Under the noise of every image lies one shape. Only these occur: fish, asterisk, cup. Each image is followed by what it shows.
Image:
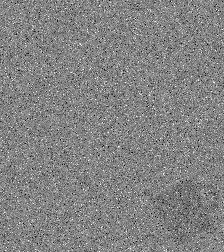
cup
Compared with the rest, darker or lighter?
darker
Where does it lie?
bottom right
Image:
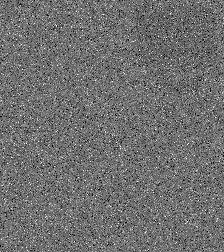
cup
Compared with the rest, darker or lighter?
darker
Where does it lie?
top right
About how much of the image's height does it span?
a third
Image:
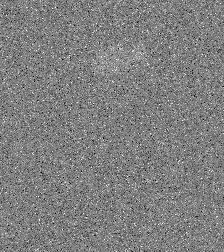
fish
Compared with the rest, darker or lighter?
lighter
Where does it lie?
top middle
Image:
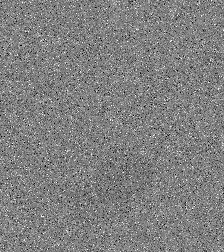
fish
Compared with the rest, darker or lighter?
darker
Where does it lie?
bottom middle
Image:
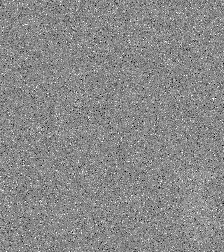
fish
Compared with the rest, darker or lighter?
lighter
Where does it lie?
bottom right
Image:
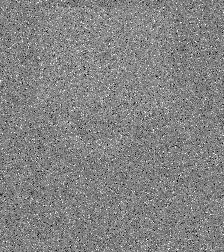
cup
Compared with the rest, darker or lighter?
lighter
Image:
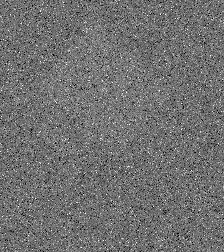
cup
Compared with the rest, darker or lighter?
lighter
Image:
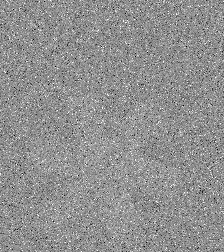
asterisk
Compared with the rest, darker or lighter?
lighter
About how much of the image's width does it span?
two thirds
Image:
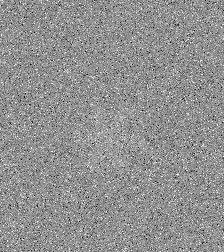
asterisk
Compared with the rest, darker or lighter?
lighter
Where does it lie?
centre
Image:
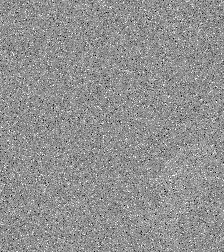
fish
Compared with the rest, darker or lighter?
lighter
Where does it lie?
bottom right
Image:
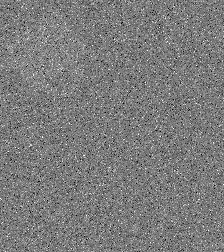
cup
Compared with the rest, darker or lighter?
lighter
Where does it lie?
top left
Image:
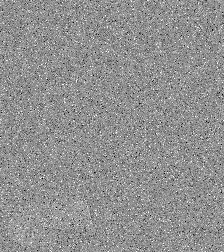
fish
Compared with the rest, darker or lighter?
lighter
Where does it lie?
bottom left
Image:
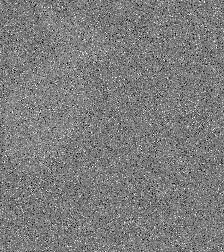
fish
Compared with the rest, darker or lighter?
lighter
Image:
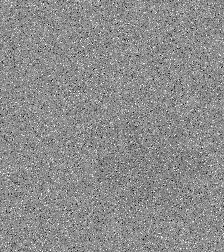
asterisk
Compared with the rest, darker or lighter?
darker
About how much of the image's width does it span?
half
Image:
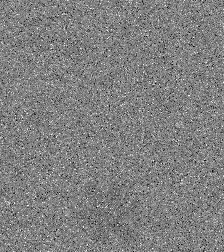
asterisk
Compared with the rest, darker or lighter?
darker
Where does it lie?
bottom middle
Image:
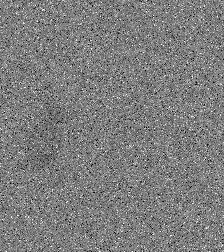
fish
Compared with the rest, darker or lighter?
darker
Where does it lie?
middle left
